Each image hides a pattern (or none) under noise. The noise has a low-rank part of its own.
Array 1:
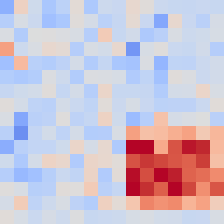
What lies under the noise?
one block
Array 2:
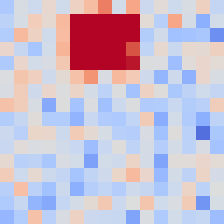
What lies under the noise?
one block
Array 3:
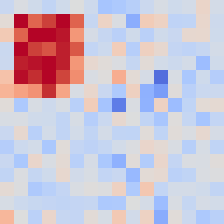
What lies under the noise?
one block
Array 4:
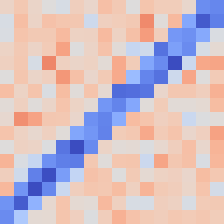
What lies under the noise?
a diagonal band
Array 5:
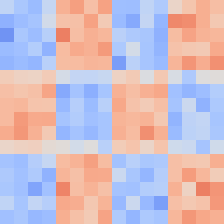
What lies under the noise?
a checkerboard
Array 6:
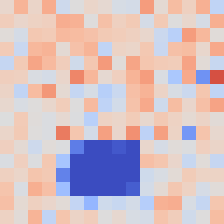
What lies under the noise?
one block
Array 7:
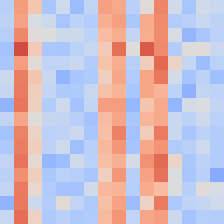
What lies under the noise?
bands of columns
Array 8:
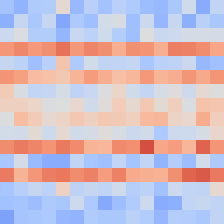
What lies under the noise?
bands of rows
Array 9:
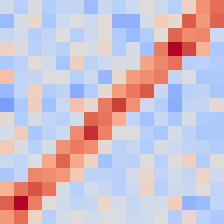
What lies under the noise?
a diagonal band
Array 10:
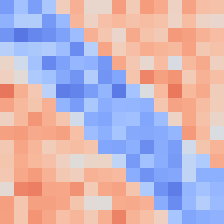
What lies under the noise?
a diagonal band
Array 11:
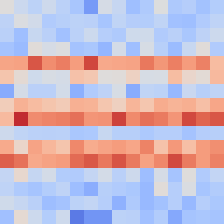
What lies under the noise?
bands of rows
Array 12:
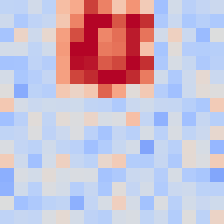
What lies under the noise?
one block
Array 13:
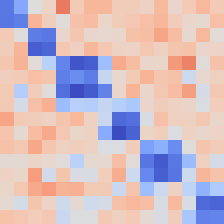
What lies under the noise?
blocks along the diagonal
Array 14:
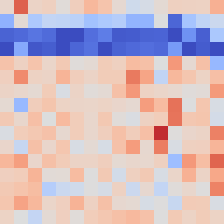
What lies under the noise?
one band of rows
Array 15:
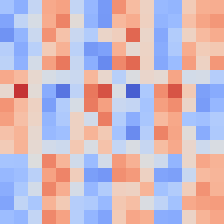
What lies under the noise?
a checkerboard
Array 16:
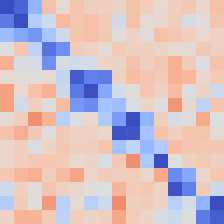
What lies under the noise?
blocks along the diagonal
